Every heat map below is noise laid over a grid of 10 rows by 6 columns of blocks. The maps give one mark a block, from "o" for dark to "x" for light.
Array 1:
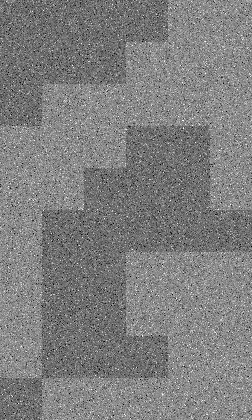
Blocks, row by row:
o o o o x x
o o o x x x
o x x x x x
x x x o o x
x x o o o x
x o o o o o
x o o x x x
x o o x x x
x o o o x x
o x x x x x
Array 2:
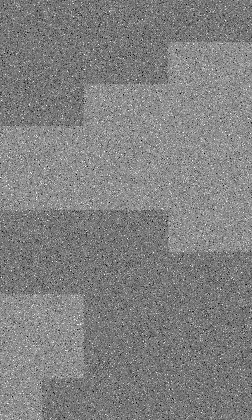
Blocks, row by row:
o o o o o o
o o o o x x
o o x x x x
x x x x x x
x x x x x x
o o o o x x
o o o o o o
x x o o o o
x x o o o o
x o o o o o
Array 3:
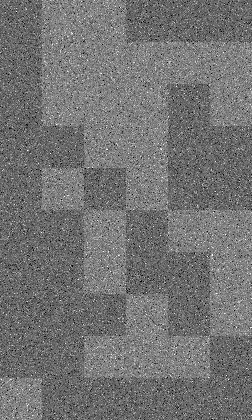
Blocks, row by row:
o x x o o o
o x x x x x
o x x x o x
o o x x o o
o x o x o o
o o x o x x
o o x o o x
o o o x o x
o o x x x o
x o o o o o
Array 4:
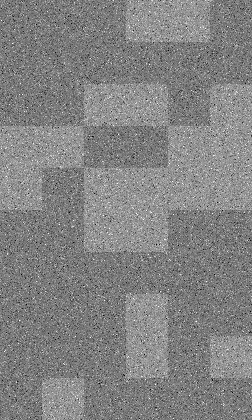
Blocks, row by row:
o o o x x o
o o o o o o
o o x x o x
x x o o x x
x o x x x x
o o x x o o
o o o o o o
o o o x o o
o o o x o x
o x o o o o
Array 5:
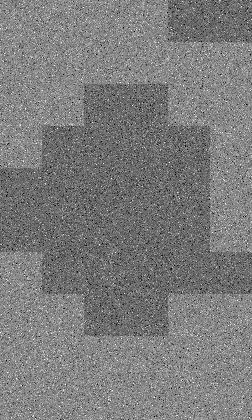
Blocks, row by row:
x x x x o o
x x x x x x
x x o o x x
x o o o o x
o o o o o x
o o o o o x
x o o o o o
x x o o x x
x x x x x x
x x x x x x
